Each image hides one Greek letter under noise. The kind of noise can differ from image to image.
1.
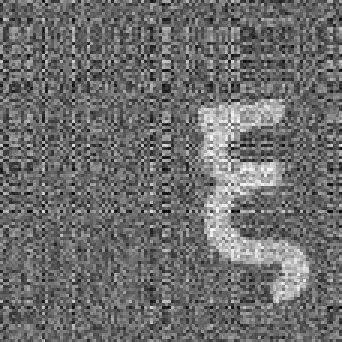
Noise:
low rank plus noise
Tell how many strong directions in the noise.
one
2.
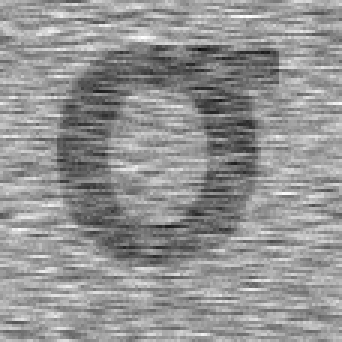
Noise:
streaked along the rows
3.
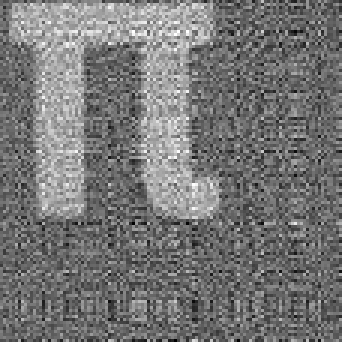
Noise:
low rank plus noise
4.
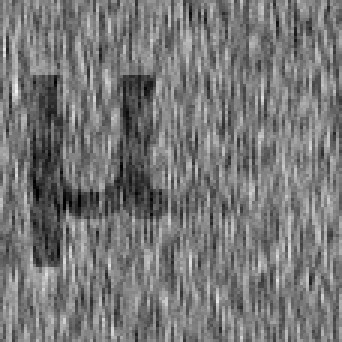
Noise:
streaked along the columns
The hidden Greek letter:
mu
